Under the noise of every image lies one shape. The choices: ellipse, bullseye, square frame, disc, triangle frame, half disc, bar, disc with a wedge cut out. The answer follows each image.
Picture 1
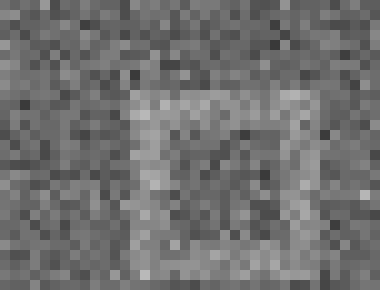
square frame
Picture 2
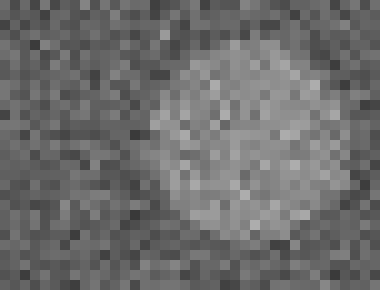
disc
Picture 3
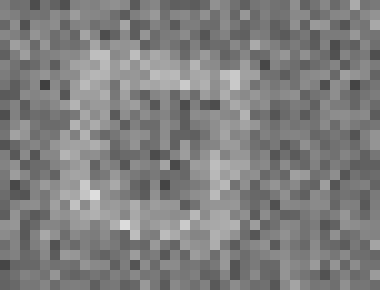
square frame
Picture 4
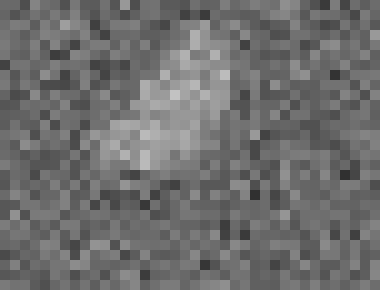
half disc
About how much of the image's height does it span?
half
